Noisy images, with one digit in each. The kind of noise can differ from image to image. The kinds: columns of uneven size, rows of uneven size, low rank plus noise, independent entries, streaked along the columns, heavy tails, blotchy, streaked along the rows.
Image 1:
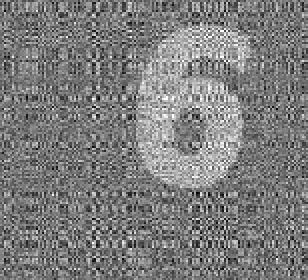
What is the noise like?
low rank plus noise
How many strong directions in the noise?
one
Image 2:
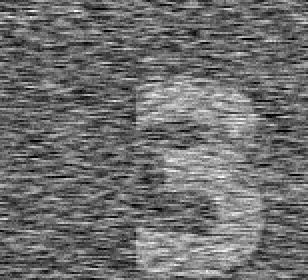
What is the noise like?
streaked along the rows
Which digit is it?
3
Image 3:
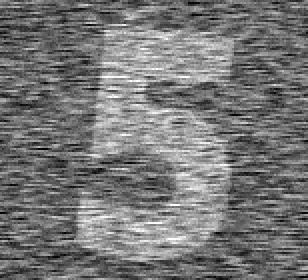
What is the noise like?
streaked along the rows
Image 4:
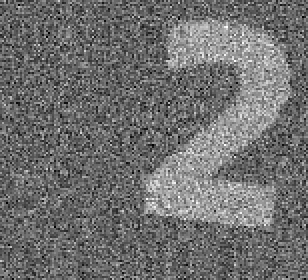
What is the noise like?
low rank plus noise
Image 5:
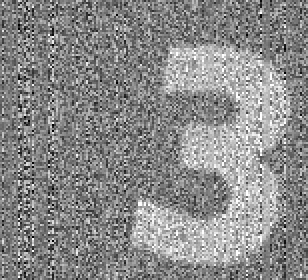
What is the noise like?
columns of uneven size
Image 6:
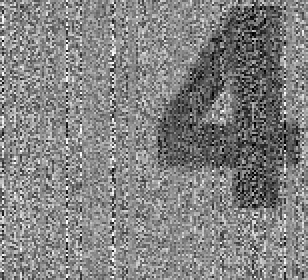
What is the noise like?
columns of uneven size
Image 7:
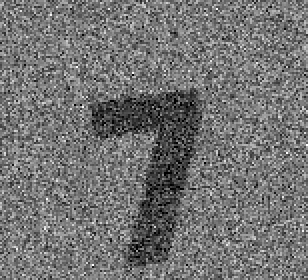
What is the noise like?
independent entries
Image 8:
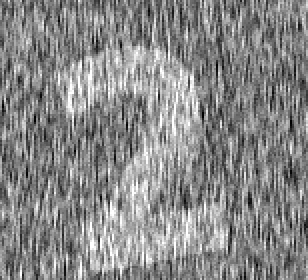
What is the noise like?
streaked along the columns
